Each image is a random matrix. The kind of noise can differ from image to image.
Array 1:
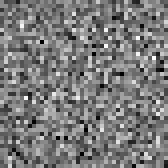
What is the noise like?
independent entries
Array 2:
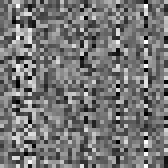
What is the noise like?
columns of uneven size
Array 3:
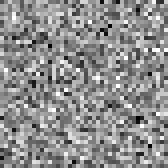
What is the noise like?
independent entries
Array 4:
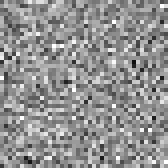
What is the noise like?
low rank plus noise
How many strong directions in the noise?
five to eight
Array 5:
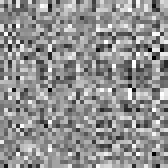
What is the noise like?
low rank plus noise
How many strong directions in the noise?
one
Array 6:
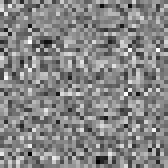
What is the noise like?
low rank plus noise
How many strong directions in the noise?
three or four
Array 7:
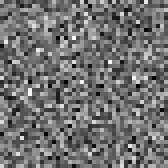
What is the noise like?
independent entries
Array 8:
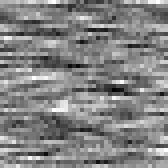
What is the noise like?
streaked along the rows
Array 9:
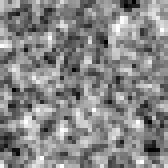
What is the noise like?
blotchy
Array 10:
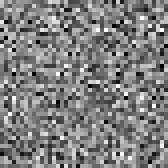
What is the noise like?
low rank plus noise
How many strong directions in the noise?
five to eight
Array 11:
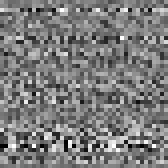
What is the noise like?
rows of uneven size
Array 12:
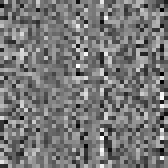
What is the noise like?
columns of uneven size
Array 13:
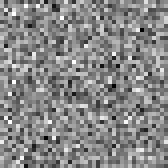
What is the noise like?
independent entries
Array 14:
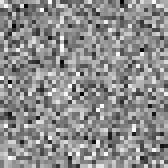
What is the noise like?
independent entries
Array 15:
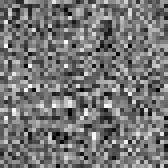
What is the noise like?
low rank plus noise
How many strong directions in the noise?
three or four
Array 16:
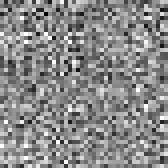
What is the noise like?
low rank plus noise
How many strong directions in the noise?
three or four
